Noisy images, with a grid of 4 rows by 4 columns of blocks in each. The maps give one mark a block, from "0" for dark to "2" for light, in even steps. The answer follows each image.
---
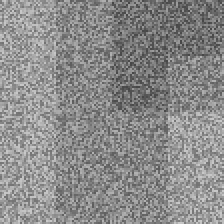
2 1 0 0
2 1 0 1
2 1 1 2
2 1 1 2
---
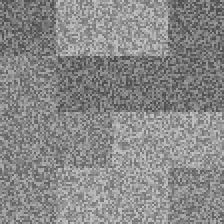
0 2 2 0
1 0 0 0
1 1 2 2
1 2 2 1
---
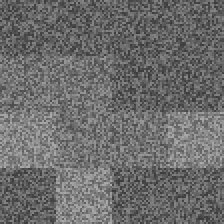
0 0 0 0
1 1 0 0
2 1 1 2
0 2 0 0
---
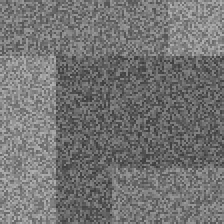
1 1 1 2
2 0 0 0
2 0 0 0
2 0 1 1
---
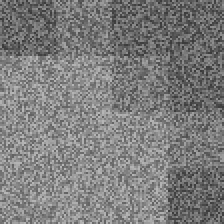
0 1 0 0
2 2 1 0
2 2 2 1
2 2 2 0
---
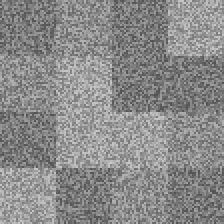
0 1 0 2
1 2 0 0
0 2 2 1
2 0 1 0
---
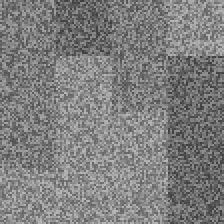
1 0 1 2
1 2 1 0
1 2 2 0
2 2 2 0
